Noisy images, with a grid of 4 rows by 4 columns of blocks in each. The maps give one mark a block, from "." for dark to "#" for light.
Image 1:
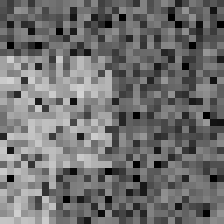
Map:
....
##..
##..
#...
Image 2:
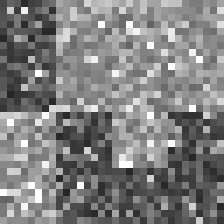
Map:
.###
.###
#.#.
#...
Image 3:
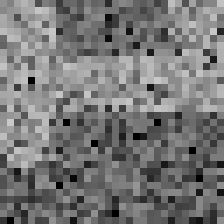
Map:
#..#
####
#...
....
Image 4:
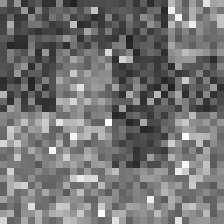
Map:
...#
.#..
##.#
####
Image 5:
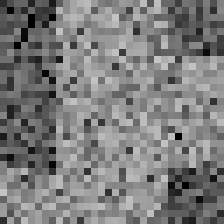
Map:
.##.
.###
.###
###.
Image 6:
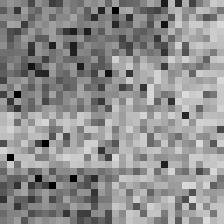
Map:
...#
..##
####
..##
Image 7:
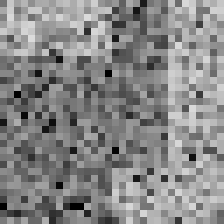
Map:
##.#
...#
...#
..##
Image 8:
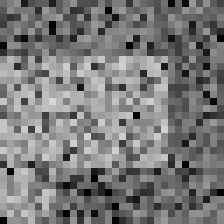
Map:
....
###.
###.
#...
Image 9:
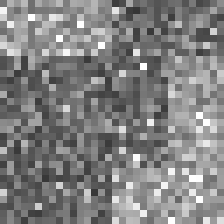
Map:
##..
...#
...#
..##
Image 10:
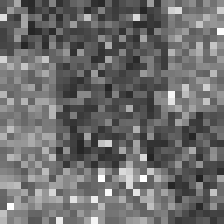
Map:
...#
#..#
#...
###.
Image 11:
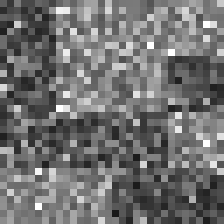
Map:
.###
.##.
...#
##..
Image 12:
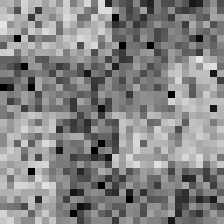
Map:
##..
...#
#.##
#...
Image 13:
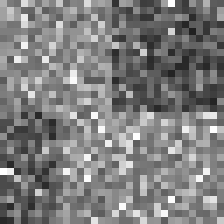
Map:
##..
##..
.###
.###
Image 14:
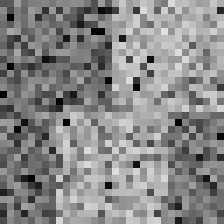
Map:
..##
..##
.##.
.##.
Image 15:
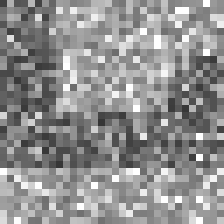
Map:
.###
.##.
....
####
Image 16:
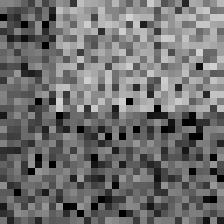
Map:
.###
.###
....
....
